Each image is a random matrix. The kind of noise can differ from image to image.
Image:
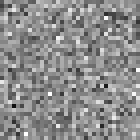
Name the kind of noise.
independent entries
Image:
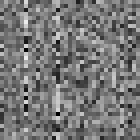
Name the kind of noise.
columns of uneven size
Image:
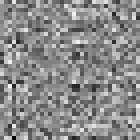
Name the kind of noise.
low rank plus noise
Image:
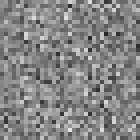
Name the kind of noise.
low rank plus noise
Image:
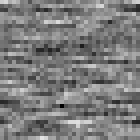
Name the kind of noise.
streaked along the rows
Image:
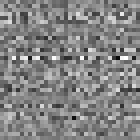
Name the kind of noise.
rows of uneven size
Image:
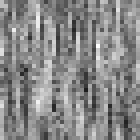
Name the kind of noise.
streaked along the columns
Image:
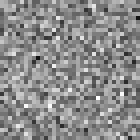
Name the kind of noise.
independent entries
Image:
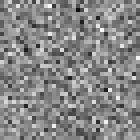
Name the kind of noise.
independent entries
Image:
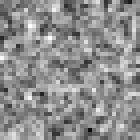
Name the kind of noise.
blotchy
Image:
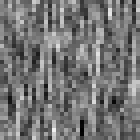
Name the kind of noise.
streaked along the columns
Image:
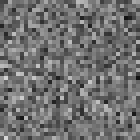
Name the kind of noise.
independent entries
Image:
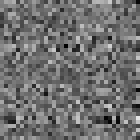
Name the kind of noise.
low rank plus noise
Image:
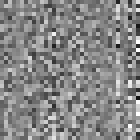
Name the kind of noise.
columns of uneven size
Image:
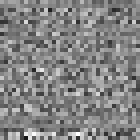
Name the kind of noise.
rows of uneven size
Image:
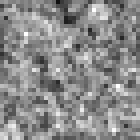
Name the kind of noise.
blotchy
